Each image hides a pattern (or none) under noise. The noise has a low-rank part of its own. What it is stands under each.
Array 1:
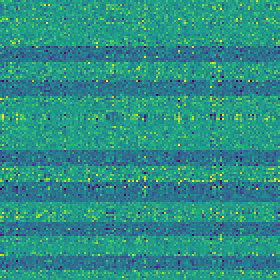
bands of rows
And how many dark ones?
6
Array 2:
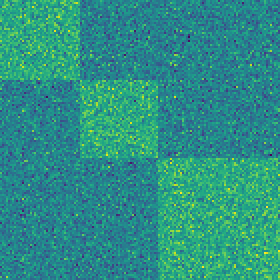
blocks along the diagonal
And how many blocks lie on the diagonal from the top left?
3
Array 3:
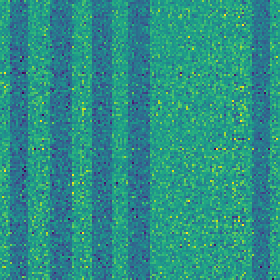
bands of columns
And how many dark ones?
5
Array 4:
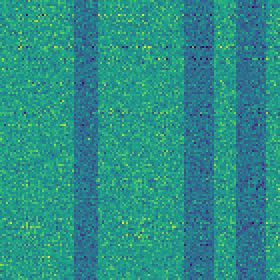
bands of columns
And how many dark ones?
3
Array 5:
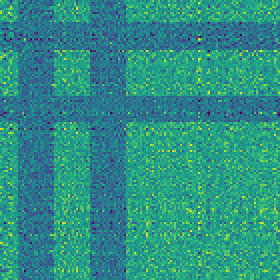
bands of rows crossing bands of columns
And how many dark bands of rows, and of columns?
2 and 2
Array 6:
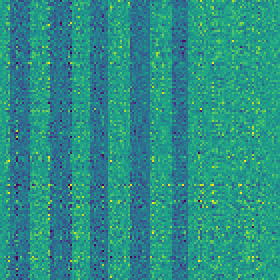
bands of columns
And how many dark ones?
5
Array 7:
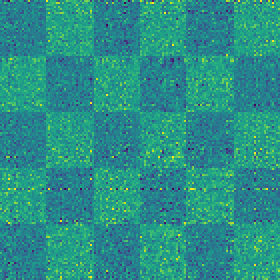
a checkerboard
